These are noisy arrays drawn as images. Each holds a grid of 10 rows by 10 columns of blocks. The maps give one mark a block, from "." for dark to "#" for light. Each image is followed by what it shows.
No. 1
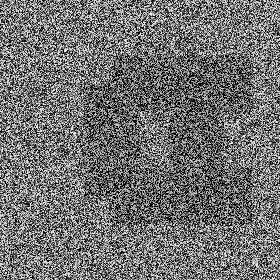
##########
##########
####.....#
###......#
###..#..##
###..#..##
###......#
####.....#
##########
##########
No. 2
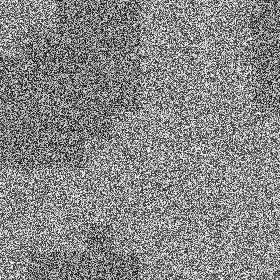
##...####.
#....####.
.....####.
.....####.
....######
...#######
##########
##########
###.######
#....#####
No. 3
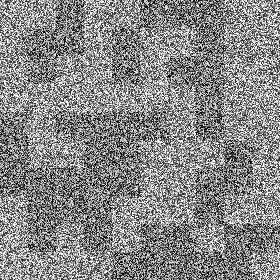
##.##...##
#..#.##.##
#.##.#..##
#######.##
.#....#.##
.##..###.#
.....##..#
#...###.##
#.#.#..#..
####.....#
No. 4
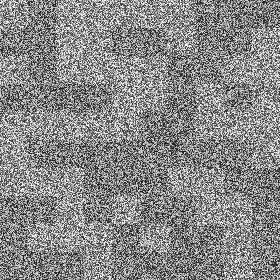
#.#####...
..##..#..#
#.####..##
....##.#.#
#####..###
#........#
###...##..
..#.#..##.
.###.#..#.
...#....#.
